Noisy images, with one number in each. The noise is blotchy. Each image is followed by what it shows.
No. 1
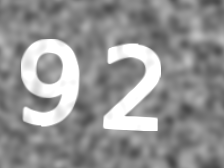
92
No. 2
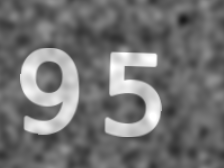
95
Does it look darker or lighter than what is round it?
lighter
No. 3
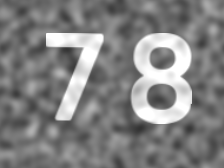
78
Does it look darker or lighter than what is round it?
lighter
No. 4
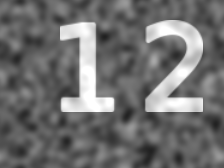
12
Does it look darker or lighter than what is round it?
lighter
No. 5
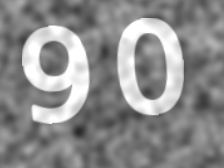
90
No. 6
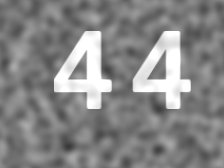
44
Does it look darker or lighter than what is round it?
lighter
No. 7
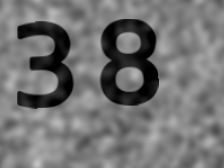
38
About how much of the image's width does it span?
two thirds
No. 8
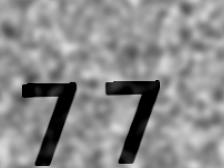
77
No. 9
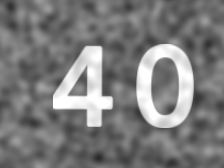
40
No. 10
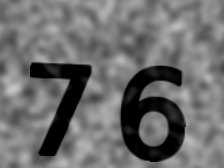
76
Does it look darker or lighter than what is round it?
darker
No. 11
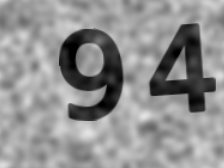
94
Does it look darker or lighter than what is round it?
darker
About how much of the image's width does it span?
two thirds
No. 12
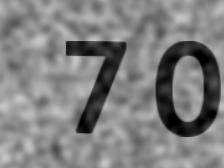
70
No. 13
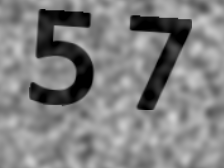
57
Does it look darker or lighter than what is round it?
darker
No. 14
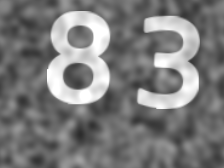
83
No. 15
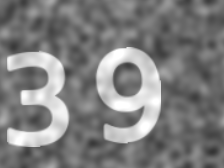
39
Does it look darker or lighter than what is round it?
lighter
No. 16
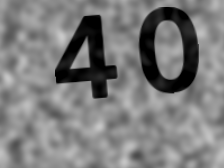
40
